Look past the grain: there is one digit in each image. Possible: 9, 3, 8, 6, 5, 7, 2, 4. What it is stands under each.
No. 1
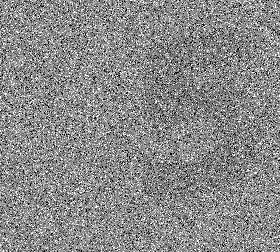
dark 5
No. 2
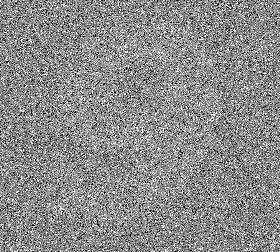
light 9
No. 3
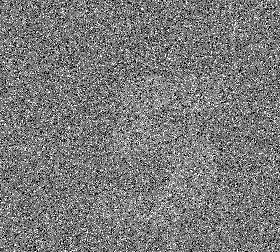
light 5
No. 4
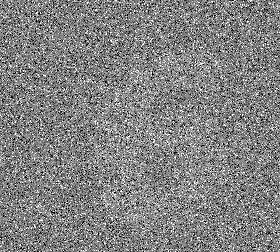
light 6
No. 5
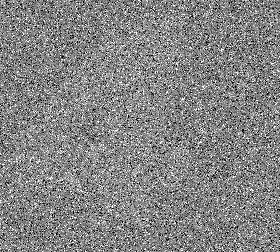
light 4
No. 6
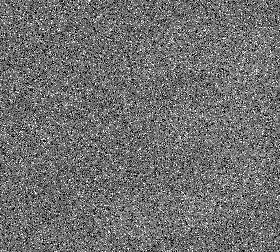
light 3
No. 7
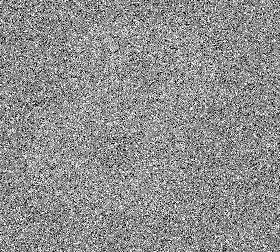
light 8
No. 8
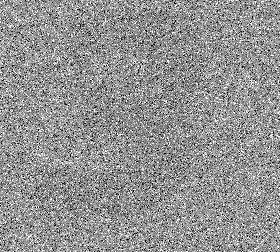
dark 3
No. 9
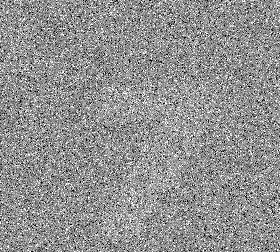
light 7
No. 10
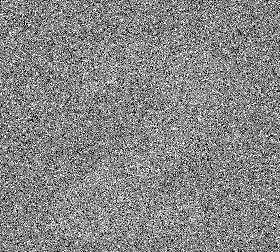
light 2
